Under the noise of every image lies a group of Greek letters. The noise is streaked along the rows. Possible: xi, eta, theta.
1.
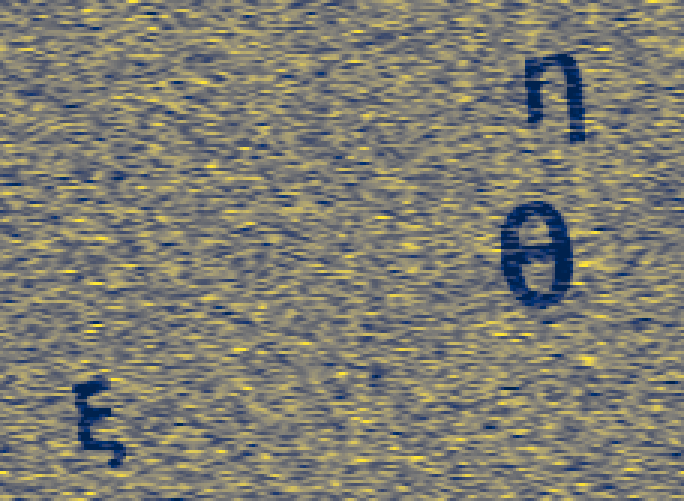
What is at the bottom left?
xi
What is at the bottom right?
nothing
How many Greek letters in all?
3
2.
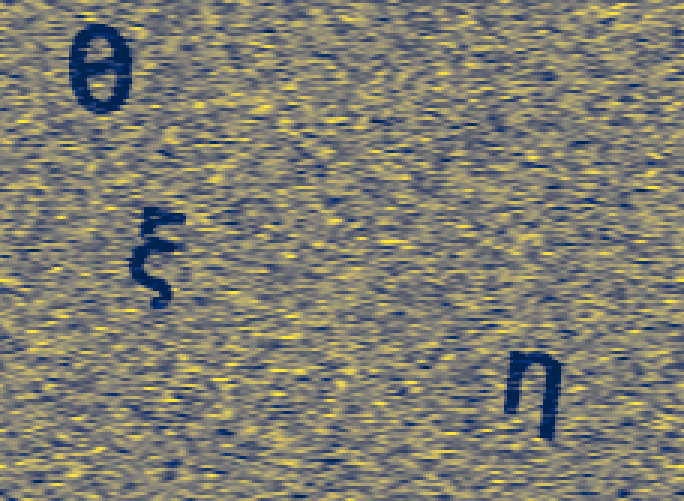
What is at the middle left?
xi
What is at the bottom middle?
nothing
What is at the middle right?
nothing
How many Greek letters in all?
3
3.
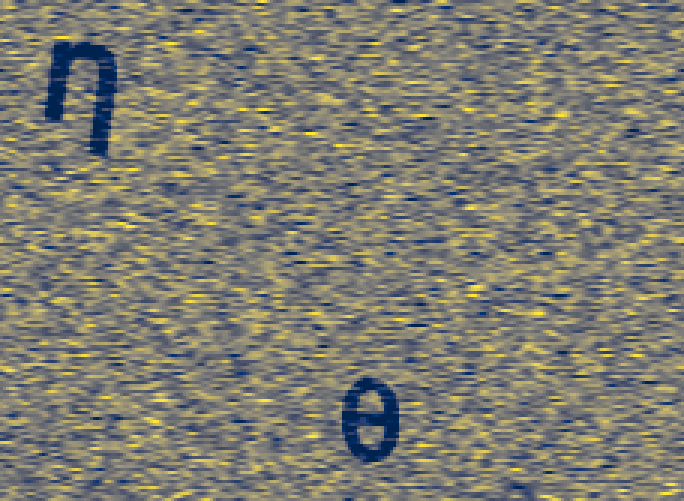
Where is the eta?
top left
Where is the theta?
bottom middle
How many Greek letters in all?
2
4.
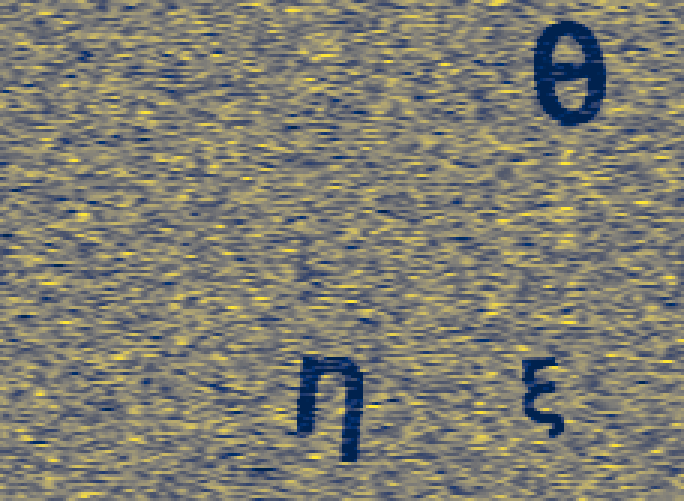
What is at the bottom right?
xi
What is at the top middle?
nothing
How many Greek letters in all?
3
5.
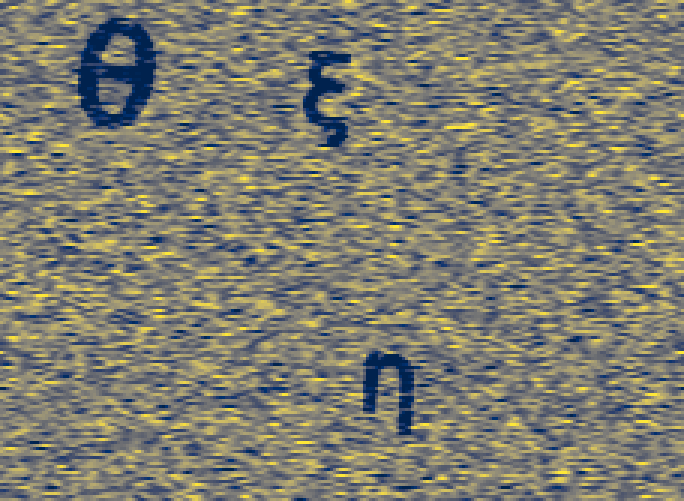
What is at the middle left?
nothing
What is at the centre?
nothing
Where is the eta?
bottom middle
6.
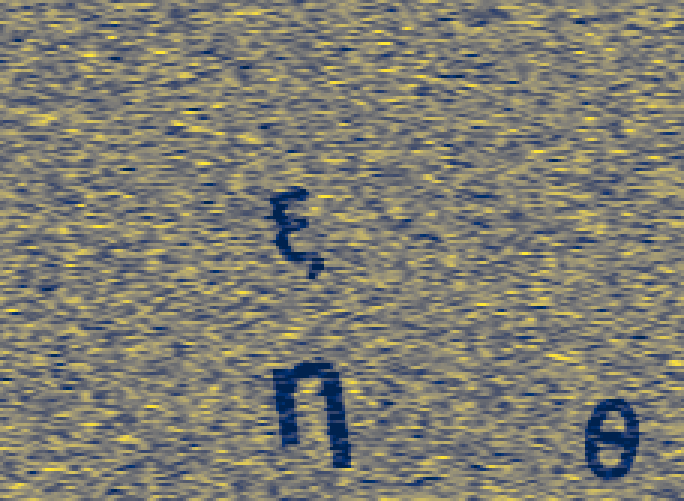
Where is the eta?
bottom middle
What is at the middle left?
nothing
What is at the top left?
nothing
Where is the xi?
centre
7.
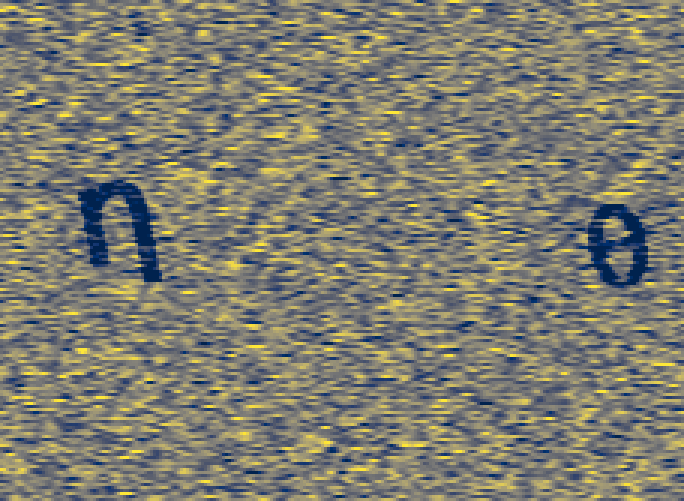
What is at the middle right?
theta
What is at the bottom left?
nothing
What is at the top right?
nothing
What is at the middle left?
eta
